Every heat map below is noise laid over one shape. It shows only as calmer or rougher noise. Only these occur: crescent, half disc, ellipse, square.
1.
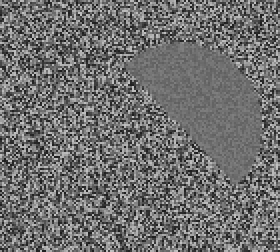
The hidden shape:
half disc
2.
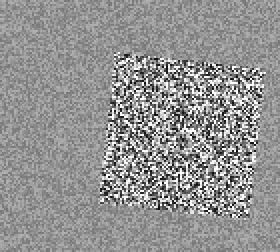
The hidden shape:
square
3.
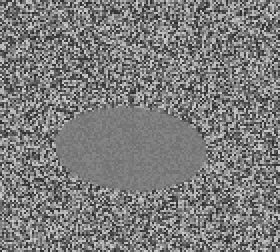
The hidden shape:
ellipse
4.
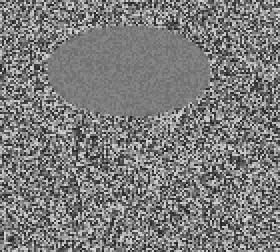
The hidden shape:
ellipse
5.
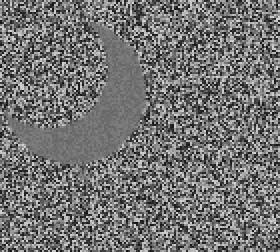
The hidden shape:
crescent
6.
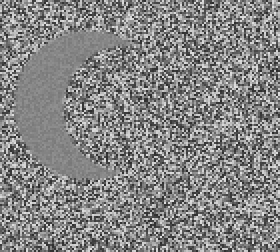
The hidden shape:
crescent
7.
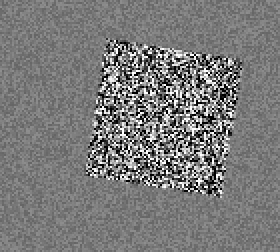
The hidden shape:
square
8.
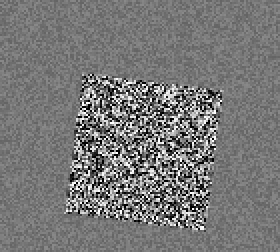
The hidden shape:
square
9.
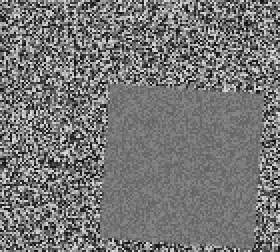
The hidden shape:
square
